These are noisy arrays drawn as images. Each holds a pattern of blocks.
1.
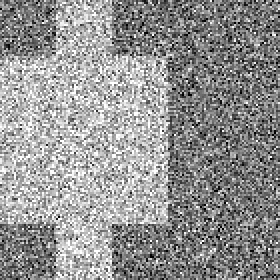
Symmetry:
top and bottom mirror each other
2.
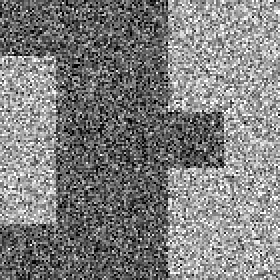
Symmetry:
top and bottom mirror each other
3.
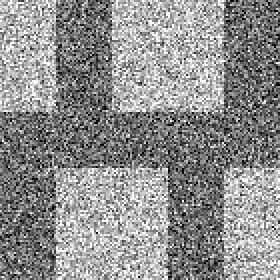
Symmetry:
the same after a half turn
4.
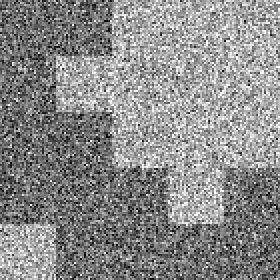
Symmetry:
mirrored about the diagonal from the bottom left
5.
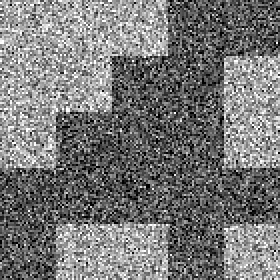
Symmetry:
mirrored about the diagonal from the top left
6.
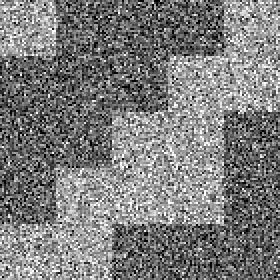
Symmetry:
mirrored about the diagonal from the top left
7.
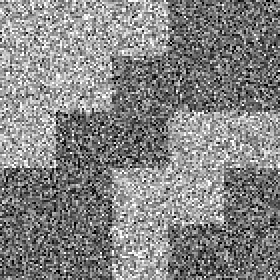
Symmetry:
mirrored about the diagonal from the top left
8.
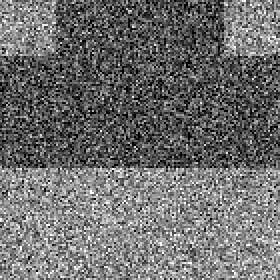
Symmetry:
left and right mirror each other
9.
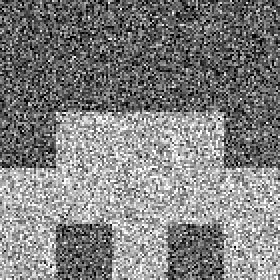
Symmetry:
left and right mirror each other
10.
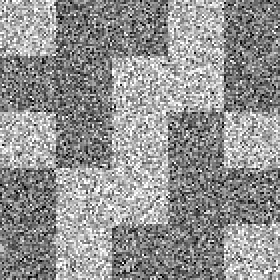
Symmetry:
the same after a half turn
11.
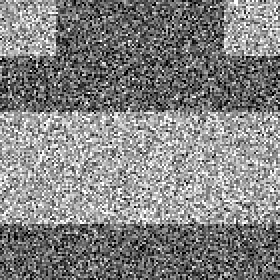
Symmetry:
left and right mirror each other
